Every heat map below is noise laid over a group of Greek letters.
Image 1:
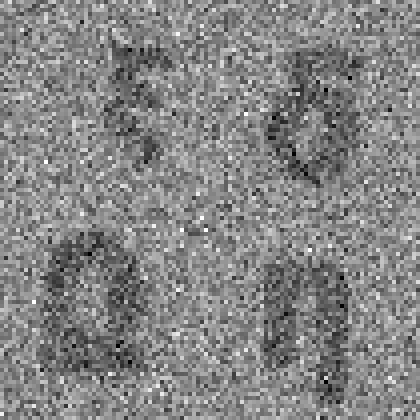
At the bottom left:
omega
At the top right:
delta
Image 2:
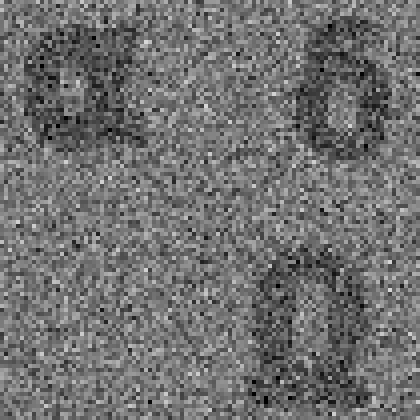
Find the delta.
top right
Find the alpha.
top left
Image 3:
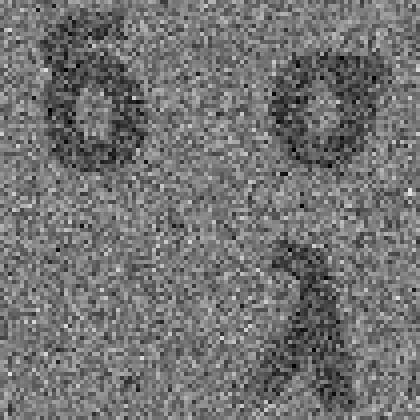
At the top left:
delta
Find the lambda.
bottom right
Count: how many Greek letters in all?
3
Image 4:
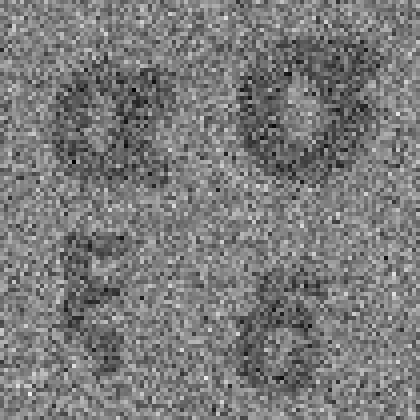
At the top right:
sigma
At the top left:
alpha
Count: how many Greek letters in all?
4
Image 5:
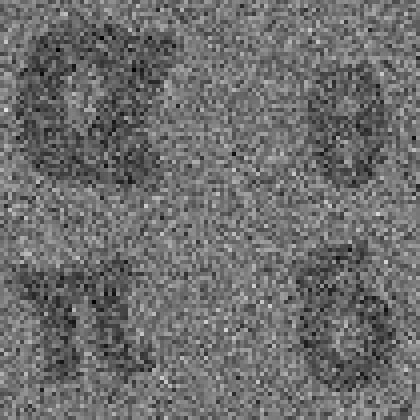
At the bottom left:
pi
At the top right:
theta
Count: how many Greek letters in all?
4
